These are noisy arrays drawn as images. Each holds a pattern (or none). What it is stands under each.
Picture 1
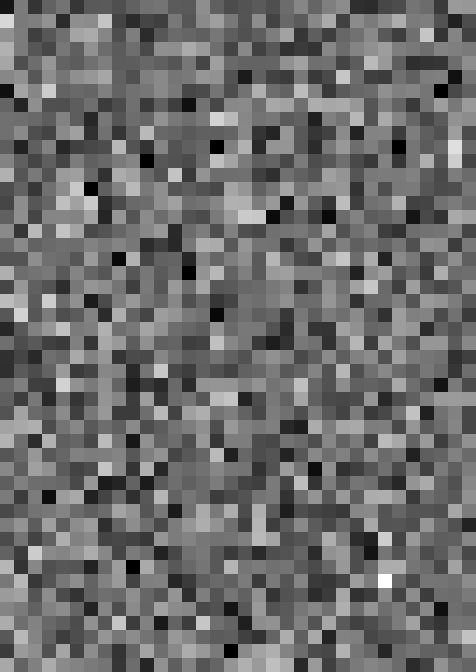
only noise
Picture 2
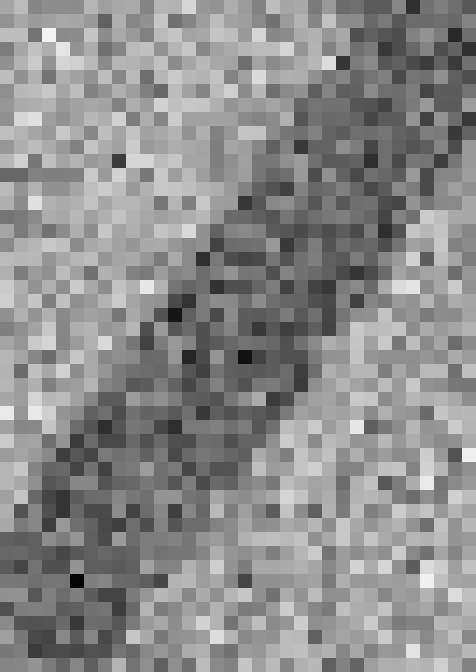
a diagonal band
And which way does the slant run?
bottom left to top right
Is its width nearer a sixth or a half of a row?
a half
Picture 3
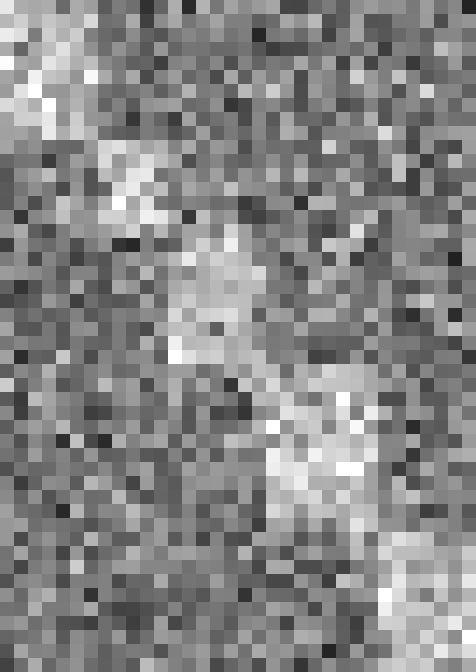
blocks along the diagonal
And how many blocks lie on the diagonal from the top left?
5
